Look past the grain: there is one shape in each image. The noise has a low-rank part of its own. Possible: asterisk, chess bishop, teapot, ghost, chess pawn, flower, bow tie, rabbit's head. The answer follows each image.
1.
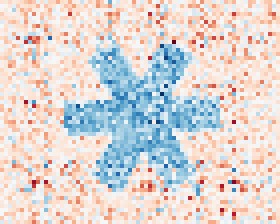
asterisk
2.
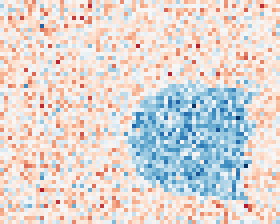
ghost
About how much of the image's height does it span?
half
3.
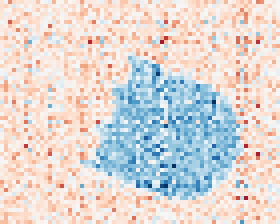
ghost
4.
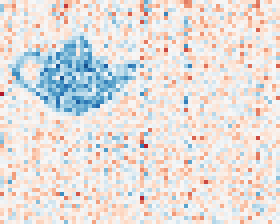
teapot
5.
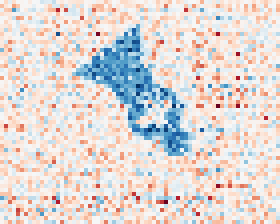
chess bishop
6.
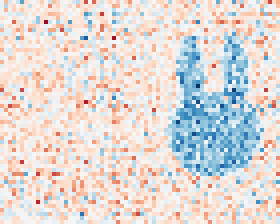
rabbit's head
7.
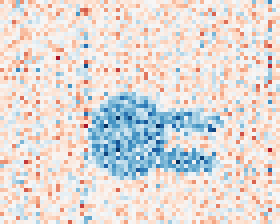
rabbit's head
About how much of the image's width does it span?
half
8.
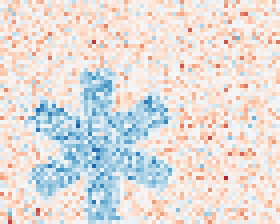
asterisk
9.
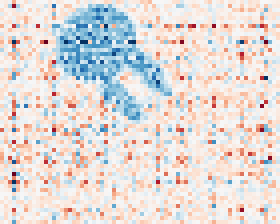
rabbit's head
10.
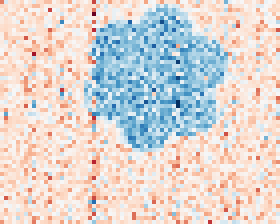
flower
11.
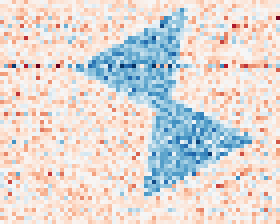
bow tie
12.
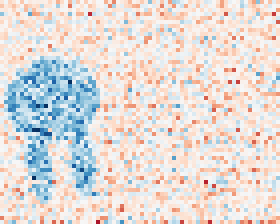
rabbit's head
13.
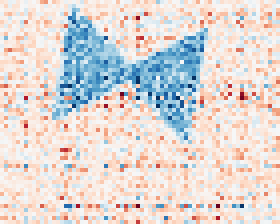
bow tie
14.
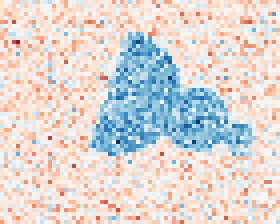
chess pawn
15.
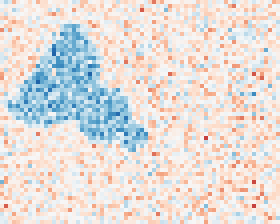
chess pawn
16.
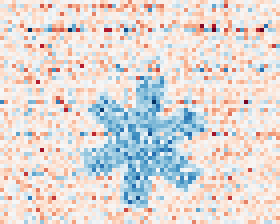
asterisk
